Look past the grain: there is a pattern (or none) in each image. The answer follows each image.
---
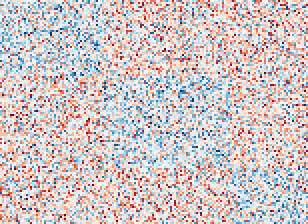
blocks along the diagonal
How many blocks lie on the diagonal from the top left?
3
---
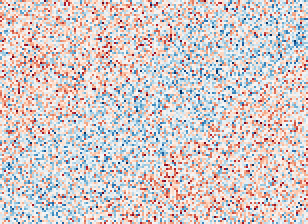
a diagonal band
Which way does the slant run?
bottom left to top right
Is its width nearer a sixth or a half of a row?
a half
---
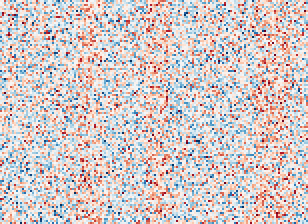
bands of columns
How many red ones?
3
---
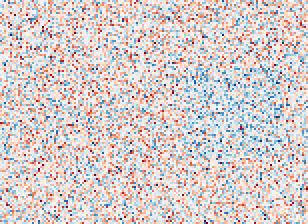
one block
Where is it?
middle right
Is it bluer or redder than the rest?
bluer
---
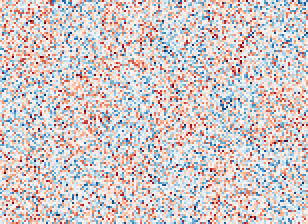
a checkerboard
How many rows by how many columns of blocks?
3 by 6
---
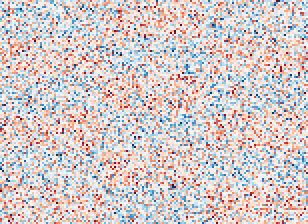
a checkerboard
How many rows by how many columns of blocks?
6 by 3
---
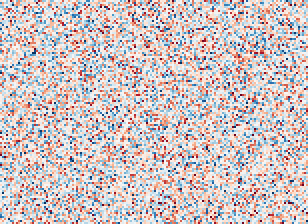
only noise
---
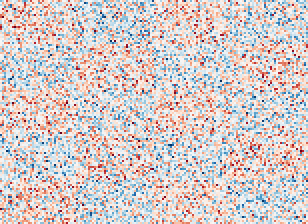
a checkerboard
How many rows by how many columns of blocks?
5 by 4
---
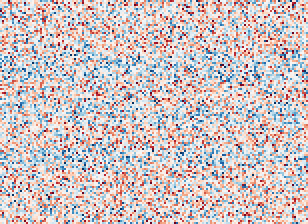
bands of rows
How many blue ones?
3
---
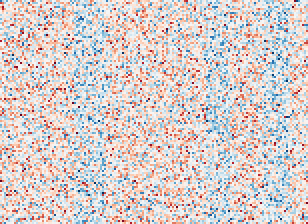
bands of columns
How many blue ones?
3
